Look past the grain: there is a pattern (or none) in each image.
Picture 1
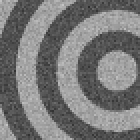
rings round one point
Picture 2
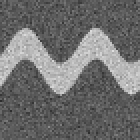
a wavy band
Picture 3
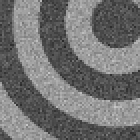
rings round one point
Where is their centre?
top right
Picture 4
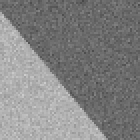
a sharp edge
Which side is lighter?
bottom left
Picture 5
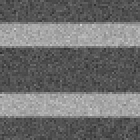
horizontal stripes
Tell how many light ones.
2
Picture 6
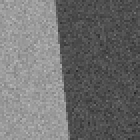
a sharp edge
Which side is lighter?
left
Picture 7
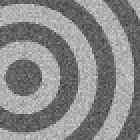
rings round one point
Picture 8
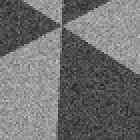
spokes from one point
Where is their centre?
top middle
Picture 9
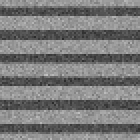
horizontal stripes
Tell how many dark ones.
6
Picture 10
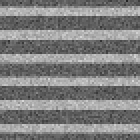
horizontal stripes
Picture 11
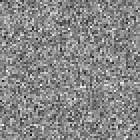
only noise
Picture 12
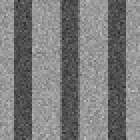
vertical stripes
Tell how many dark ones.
3
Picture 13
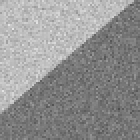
a sharp edge
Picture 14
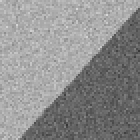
a sharp edge
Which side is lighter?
top left
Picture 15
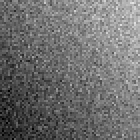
a smooth slope
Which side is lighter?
top right
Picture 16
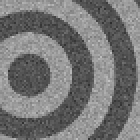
rings round one point
